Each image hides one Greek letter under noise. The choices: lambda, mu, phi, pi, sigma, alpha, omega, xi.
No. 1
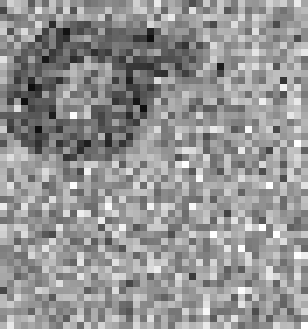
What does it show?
dark sigma
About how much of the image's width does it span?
two thirds
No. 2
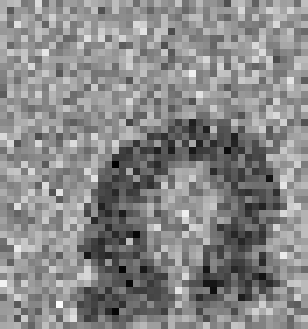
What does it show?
dark omega
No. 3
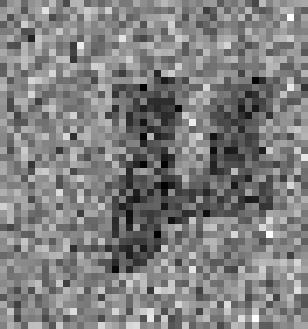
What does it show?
dark mu
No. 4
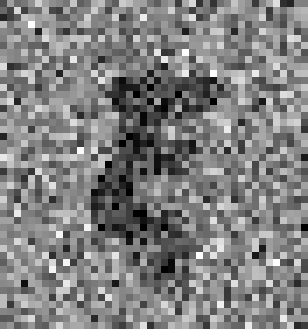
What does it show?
dark xi
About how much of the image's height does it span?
two thirds
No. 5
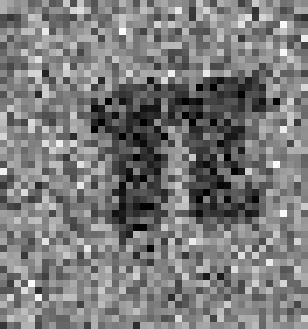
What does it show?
dark pi
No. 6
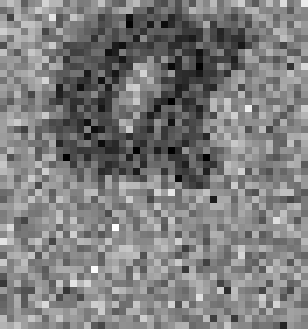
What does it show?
dark alpha
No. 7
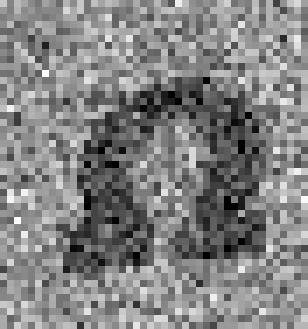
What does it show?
dark omega
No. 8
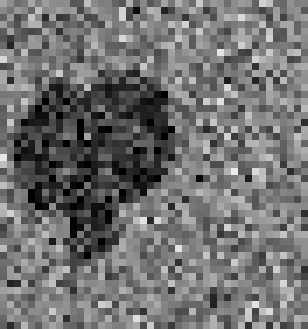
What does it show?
dark phi
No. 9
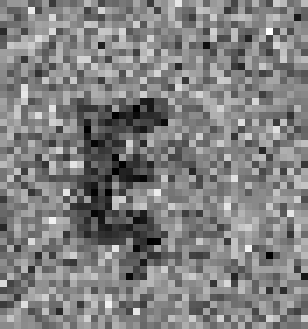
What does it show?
dark xi
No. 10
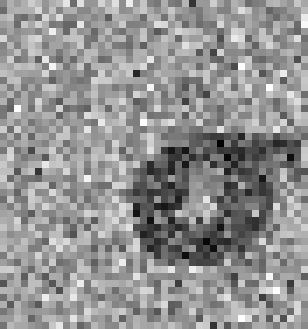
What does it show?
dark sigma
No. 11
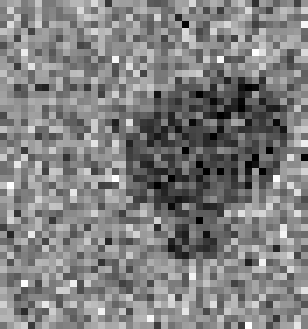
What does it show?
dark phi
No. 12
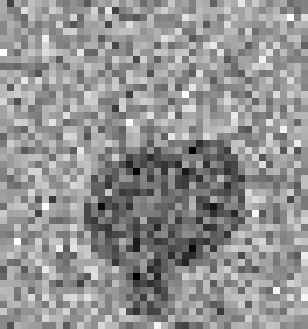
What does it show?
dark phi
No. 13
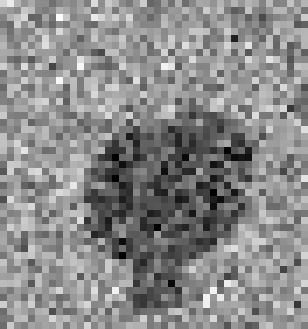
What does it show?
dark phi
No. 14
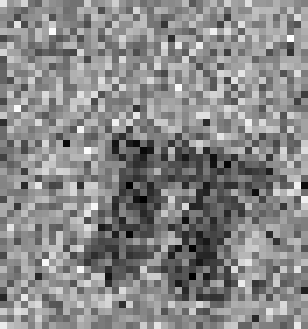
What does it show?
dark pi
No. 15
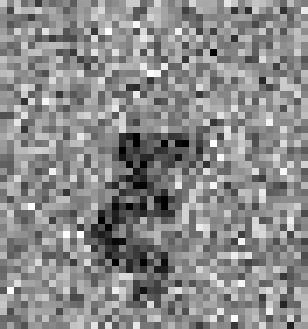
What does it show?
dark xi
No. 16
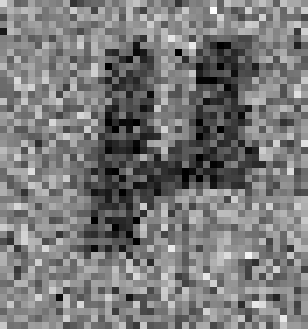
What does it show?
dark mu
